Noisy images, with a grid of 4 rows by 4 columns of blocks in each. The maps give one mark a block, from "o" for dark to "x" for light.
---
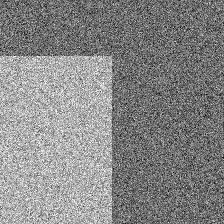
o o o o
x x o o
x x o o
x x o o
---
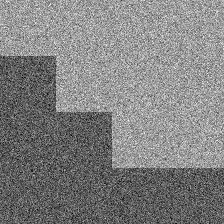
x x x x
o x x x
o o x x
o o o o
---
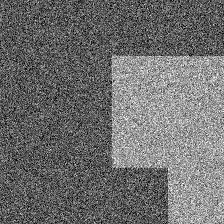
o o o o
o o x x
o o x x
o o o x
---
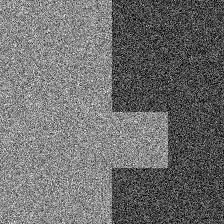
x x o o
x x o o
x x x o
x x o o
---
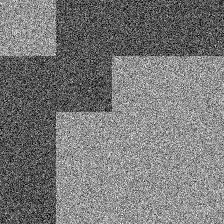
x o o o
o o x x
o x x x
o x x x
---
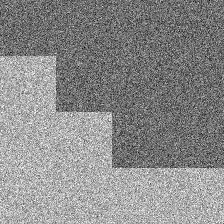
o o o o
x o o o
x x o o
x x x x
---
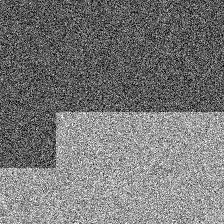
o o o o
o o o o
o x x x
x x x x
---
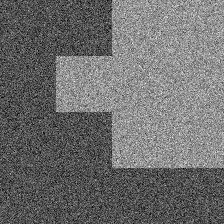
o o x x
o x x x
o o x x
o o o o
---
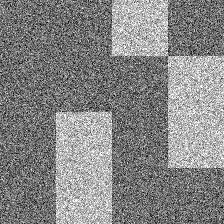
o o x o
o o o x
o x o x
o x o o
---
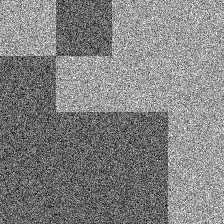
x o x x
o x x x
o o o x
o o o x
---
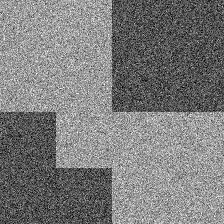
x x o o
x x o o
o x x x
o o x x
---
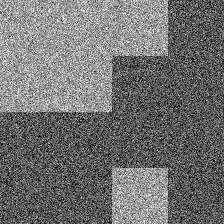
x x x o
x x o o
o o o o
o o x o
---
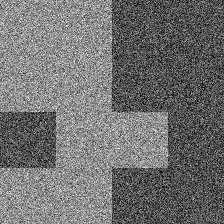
x x o o
x x o o
o x x o
x x o o
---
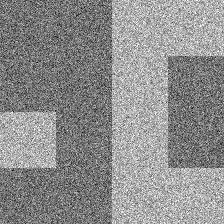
o o x x
o o x o
x o x o
o o x x
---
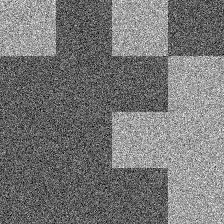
x o x o
o o o x
o o x x
o o o x
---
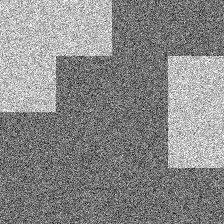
x x o o
x o o x
o o o x
o o o o
